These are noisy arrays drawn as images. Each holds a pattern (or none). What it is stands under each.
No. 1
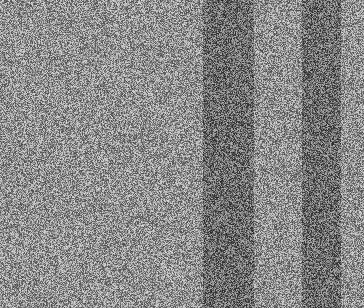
bands of columns
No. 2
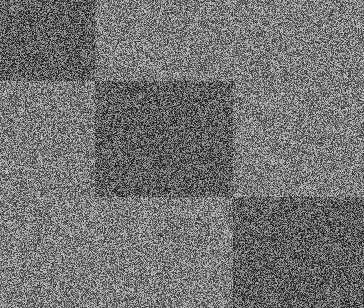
blocks along the diagonal
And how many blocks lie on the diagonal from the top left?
3
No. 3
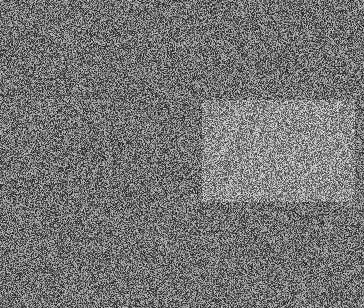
one block
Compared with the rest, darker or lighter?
lighter
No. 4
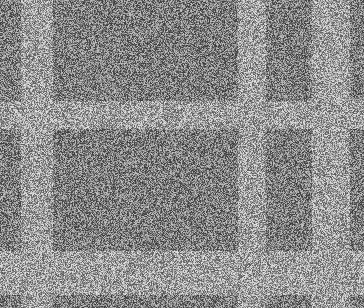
bands of rows crossing bands of columns
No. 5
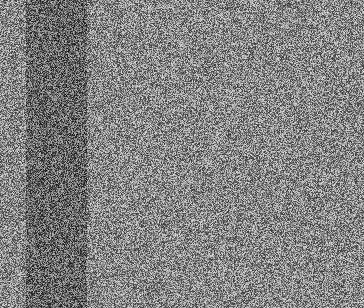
one band of columns
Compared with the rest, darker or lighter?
darker
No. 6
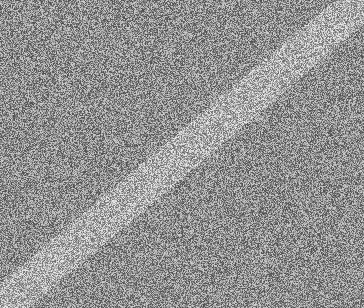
a diagonal band
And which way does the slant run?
bottom left to top right
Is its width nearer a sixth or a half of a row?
a sixth
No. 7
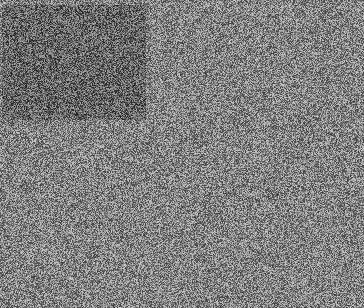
one block
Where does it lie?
top left
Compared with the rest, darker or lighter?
darker
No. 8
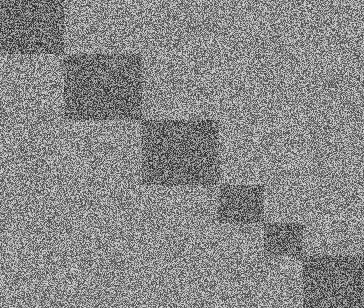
blocks along the diagonal
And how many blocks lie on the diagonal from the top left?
6
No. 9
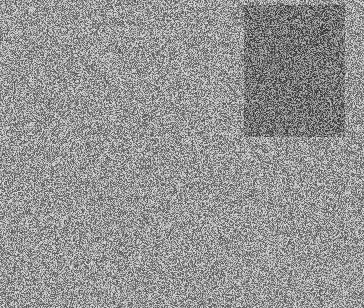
one block
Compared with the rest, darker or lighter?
darker
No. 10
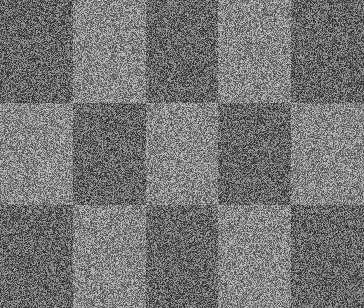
a checkerboard
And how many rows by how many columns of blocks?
3 by 5
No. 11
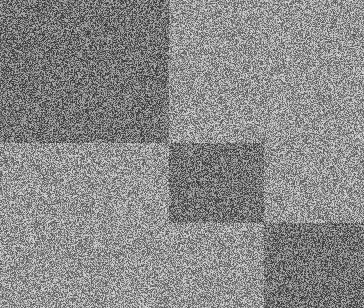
blocks along the diagonal
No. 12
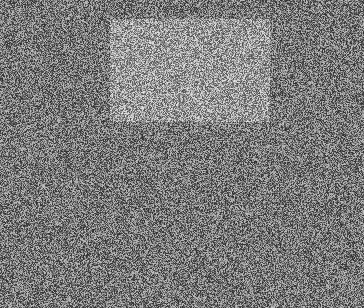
one block
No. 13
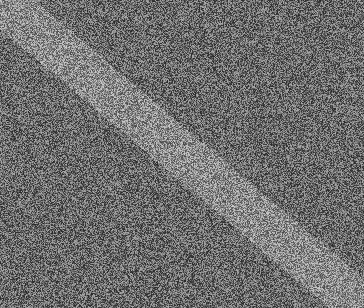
a diagonal band
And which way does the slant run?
top left to bottom right
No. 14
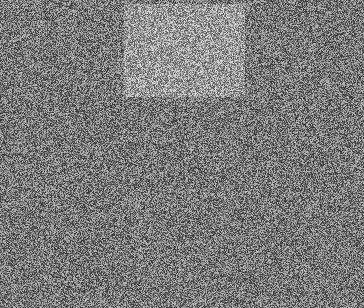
one block
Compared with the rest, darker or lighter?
lighter
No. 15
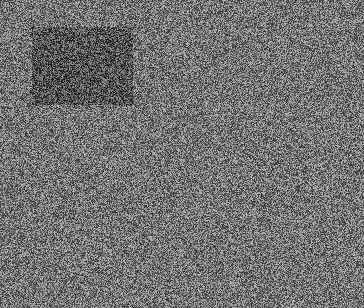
one block
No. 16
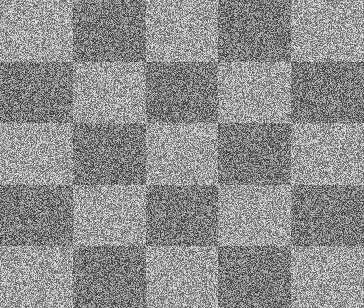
a checkerboard
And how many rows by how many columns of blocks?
5 by 5
